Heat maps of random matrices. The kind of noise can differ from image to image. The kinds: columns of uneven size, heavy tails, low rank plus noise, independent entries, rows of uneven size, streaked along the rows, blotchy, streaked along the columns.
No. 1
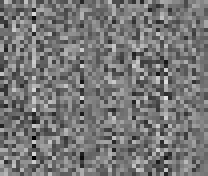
columns of uneven size
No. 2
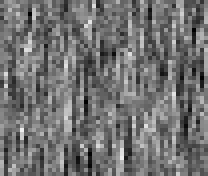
streaked along the columns
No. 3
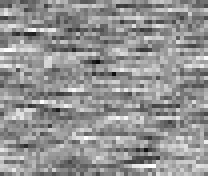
streaked along the rows
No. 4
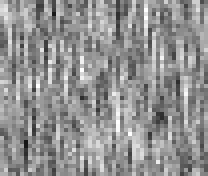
streaked along the columns
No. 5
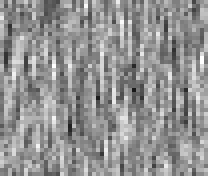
streaked along the columns
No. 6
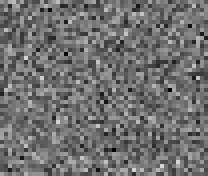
independent entries
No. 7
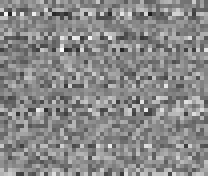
rows of uneven size
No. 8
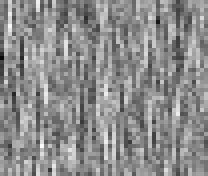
streaked along the columns
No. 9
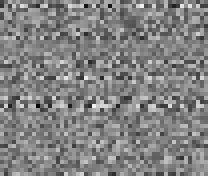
rows of uneven size
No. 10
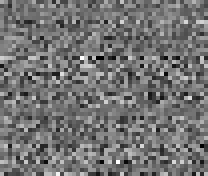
rows of uneven size
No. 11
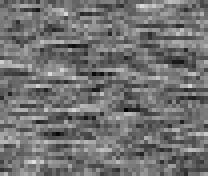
streaked along the rows
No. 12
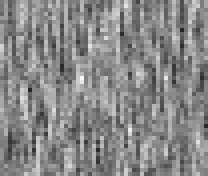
streaked along the columns
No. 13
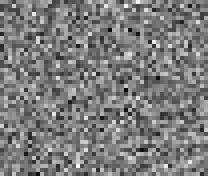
independent entries
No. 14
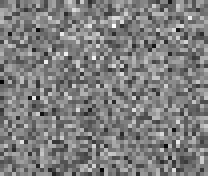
independent entries
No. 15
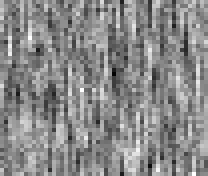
streaked along the columns
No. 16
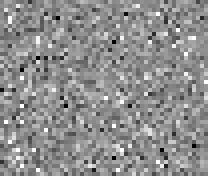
heavy tails
